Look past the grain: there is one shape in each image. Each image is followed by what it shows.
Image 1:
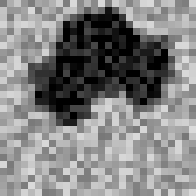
car
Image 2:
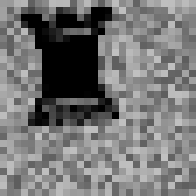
chess rook
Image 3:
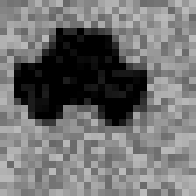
car
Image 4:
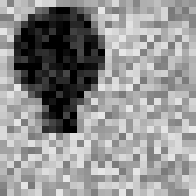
light bulb
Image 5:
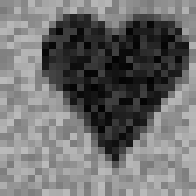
heart
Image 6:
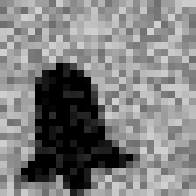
bell
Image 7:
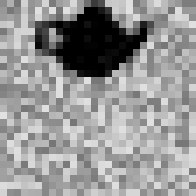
teapot
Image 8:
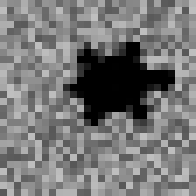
turtle
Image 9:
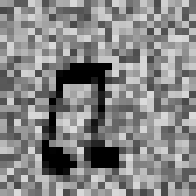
pair of musical notes
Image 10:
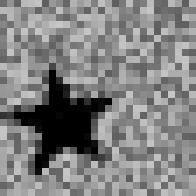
star
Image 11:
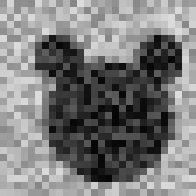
bear's head
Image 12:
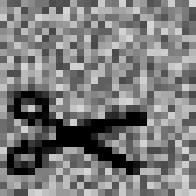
pair of scissors
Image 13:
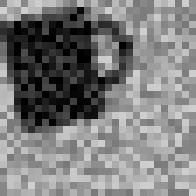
cup
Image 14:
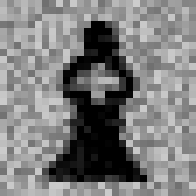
chess bishop
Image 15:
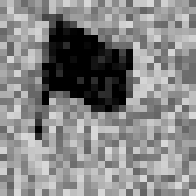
flag
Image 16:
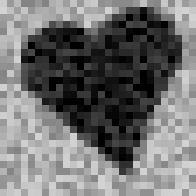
heart
